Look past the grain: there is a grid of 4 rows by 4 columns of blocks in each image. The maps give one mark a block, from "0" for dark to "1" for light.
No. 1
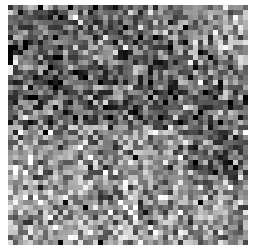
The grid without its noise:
0 0 0 1
0 0 0 0
1 1 1 0
1 1 1 1
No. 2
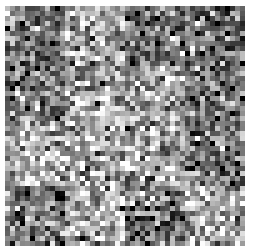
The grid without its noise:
0 1 0 0
0 1 1 0
1 1 1 0
0 1 0 1
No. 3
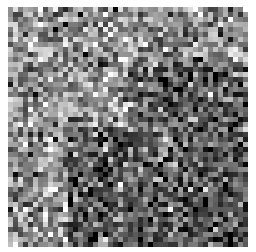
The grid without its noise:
1 1 1 1
1 1 0 0
1 0 0 0
1 0 0 0
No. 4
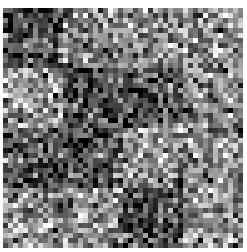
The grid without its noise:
0 1 1 1
1 0 0 1
0 0 1 1
1 1 0 1
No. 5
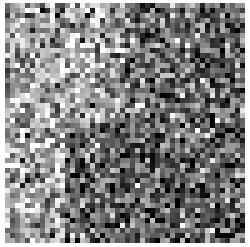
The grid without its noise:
1 1 0 0
1 1 0 0
1 0 0 0
1 0 0 0
